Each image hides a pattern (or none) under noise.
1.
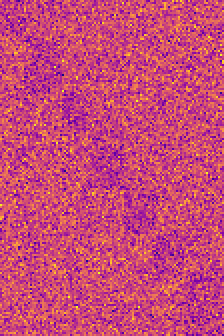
blocks along the diagonal
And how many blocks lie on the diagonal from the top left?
7
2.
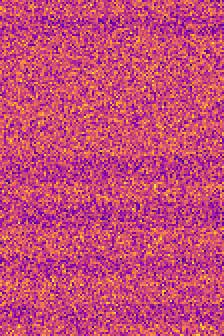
bands of rows
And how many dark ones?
5
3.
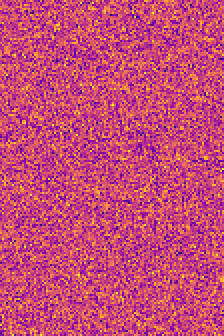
only noise
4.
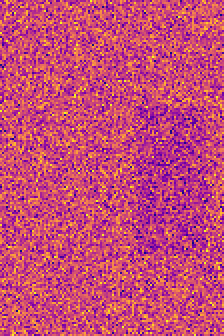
one block
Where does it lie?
middle right
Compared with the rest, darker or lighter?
darker
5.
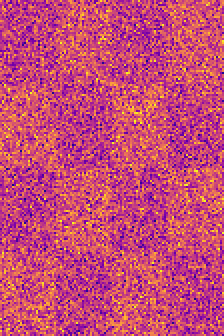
a checkerboard
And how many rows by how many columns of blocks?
4 by 4
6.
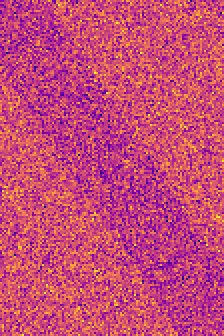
a diagonal band
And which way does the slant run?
top left to bottom right
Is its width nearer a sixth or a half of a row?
a half
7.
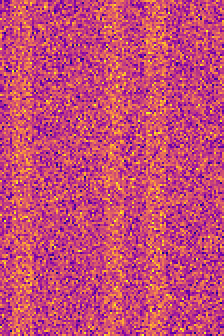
bands of columns
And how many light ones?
3
